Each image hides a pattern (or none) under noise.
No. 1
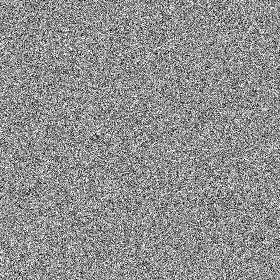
only noise
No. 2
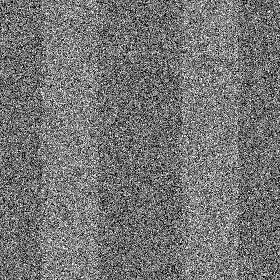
vertical stripes
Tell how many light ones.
2
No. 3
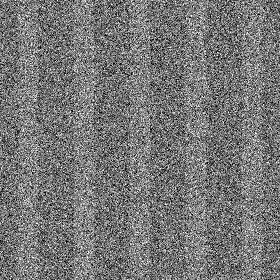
vertical stripes
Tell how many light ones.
5
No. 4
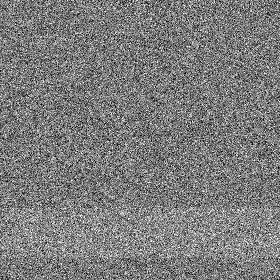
one horizontal stripe
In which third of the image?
bottom
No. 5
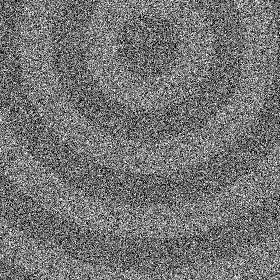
rings round one point
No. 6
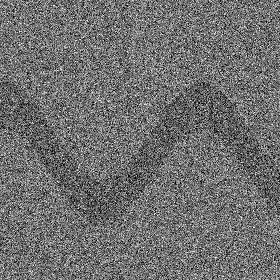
a wavy band
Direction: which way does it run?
left to right
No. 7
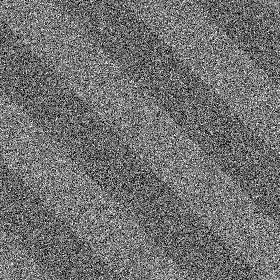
diagonal stripes
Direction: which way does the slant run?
top left to bottom right
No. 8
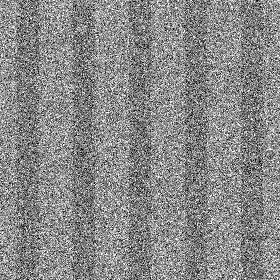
vertical stripes
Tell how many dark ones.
5
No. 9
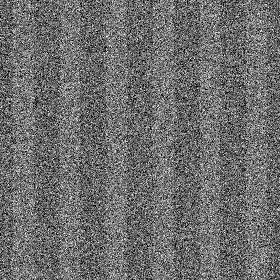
vertical stripes
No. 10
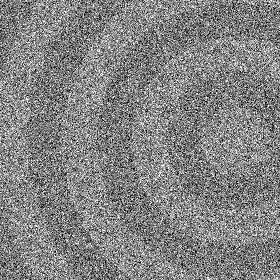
rings round one point
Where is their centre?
middle right
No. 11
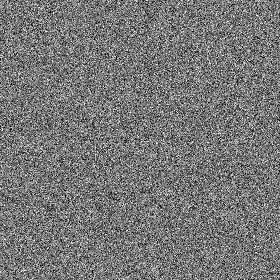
only noise
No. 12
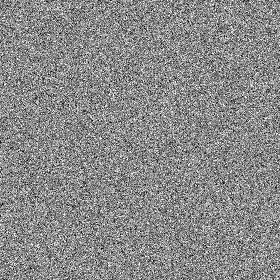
only noise
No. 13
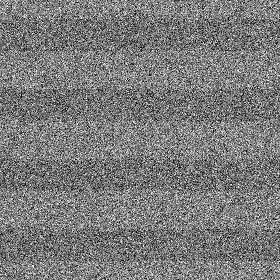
horizontal stripes
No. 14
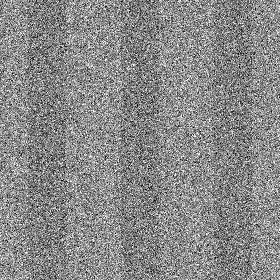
vertical stripes
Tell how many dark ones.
3
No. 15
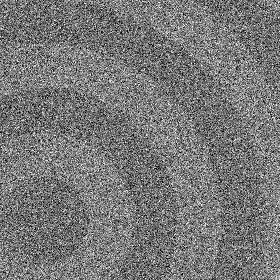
rings round one point
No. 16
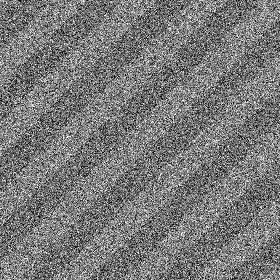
diagonal stripes
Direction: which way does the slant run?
bottom left to top right
